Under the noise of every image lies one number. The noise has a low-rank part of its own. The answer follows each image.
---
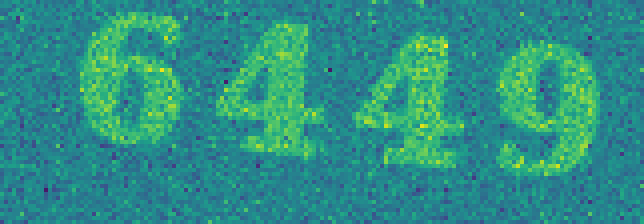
6449
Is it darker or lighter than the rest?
lighter
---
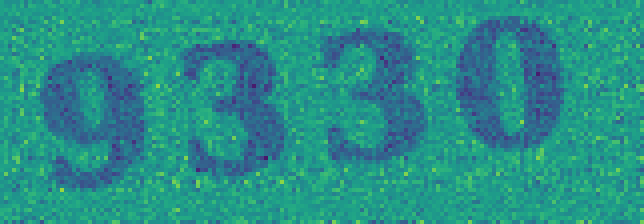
9330
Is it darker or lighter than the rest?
darker
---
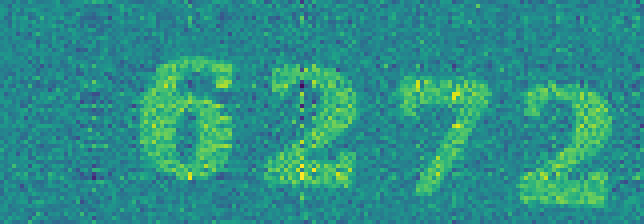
6272
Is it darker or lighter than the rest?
lighter
